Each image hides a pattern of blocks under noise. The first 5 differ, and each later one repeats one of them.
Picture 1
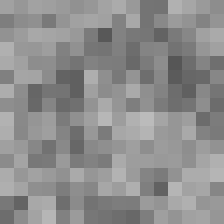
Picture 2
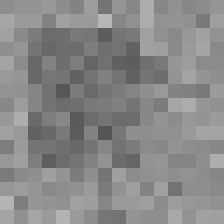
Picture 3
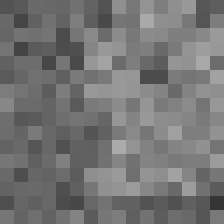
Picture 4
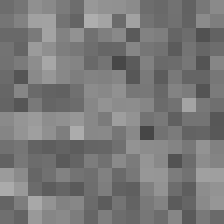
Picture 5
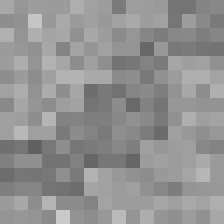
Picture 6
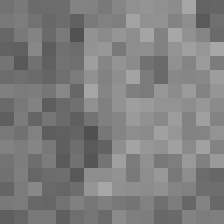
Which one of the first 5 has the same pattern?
3
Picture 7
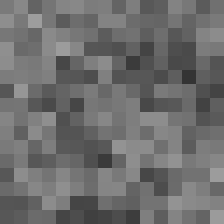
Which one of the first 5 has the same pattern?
1
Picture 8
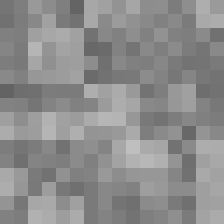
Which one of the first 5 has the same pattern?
4
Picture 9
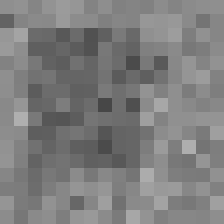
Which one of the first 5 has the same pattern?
2
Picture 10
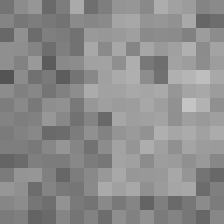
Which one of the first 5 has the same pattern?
3
